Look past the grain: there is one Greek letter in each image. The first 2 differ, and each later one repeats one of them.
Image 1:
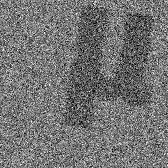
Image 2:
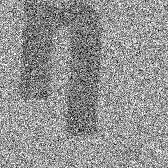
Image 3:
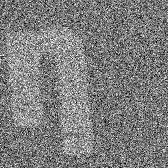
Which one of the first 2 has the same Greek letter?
2
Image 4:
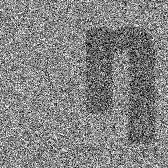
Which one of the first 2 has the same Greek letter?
2
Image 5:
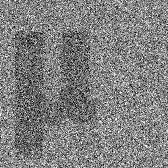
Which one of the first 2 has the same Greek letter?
1
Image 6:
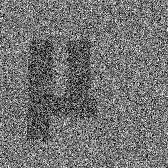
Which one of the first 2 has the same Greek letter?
1
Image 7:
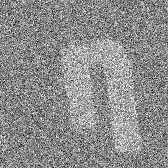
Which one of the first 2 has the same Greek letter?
2
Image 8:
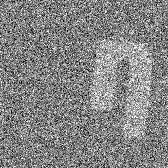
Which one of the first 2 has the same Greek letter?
2
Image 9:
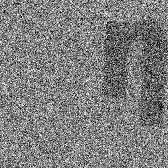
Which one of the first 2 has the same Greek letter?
2
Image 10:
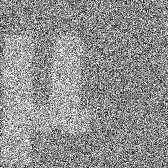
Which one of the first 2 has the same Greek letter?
1
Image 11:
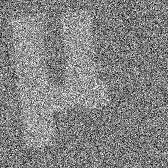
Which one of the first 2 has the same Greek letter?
1
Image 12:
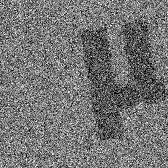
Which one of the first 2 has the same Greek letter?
1
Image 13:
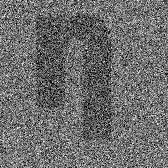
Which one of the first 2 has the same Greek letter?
2
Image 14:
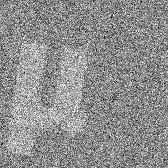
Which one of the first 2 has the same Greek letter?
1
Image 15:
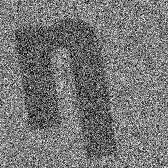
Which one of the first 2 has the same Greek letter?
2
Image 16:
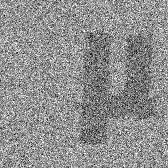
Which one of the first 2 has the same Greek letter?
1
